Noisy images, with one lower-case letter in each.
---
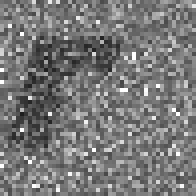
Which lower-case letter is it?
r
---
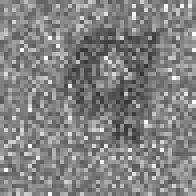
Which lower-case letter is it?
q
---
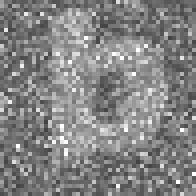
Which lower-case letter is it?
b
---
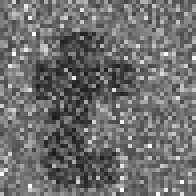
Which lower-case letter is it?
t
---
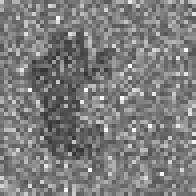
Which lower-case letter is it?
t
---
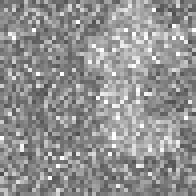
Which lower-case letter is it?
t
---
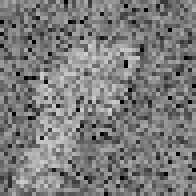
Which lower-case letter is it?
f
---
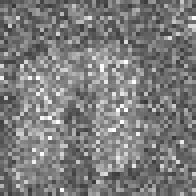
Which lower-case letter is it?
n
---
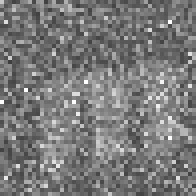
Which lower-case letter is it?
m
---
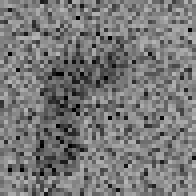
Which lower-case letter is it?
r
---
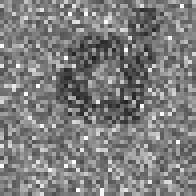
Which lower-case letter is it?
d
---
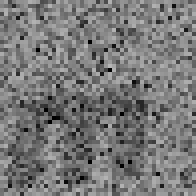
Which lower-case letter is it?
m
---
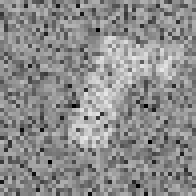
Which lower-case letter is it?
r
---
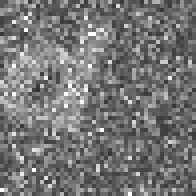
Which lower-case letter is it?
d
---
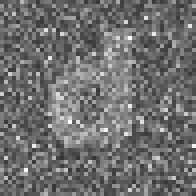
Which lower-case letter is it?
d
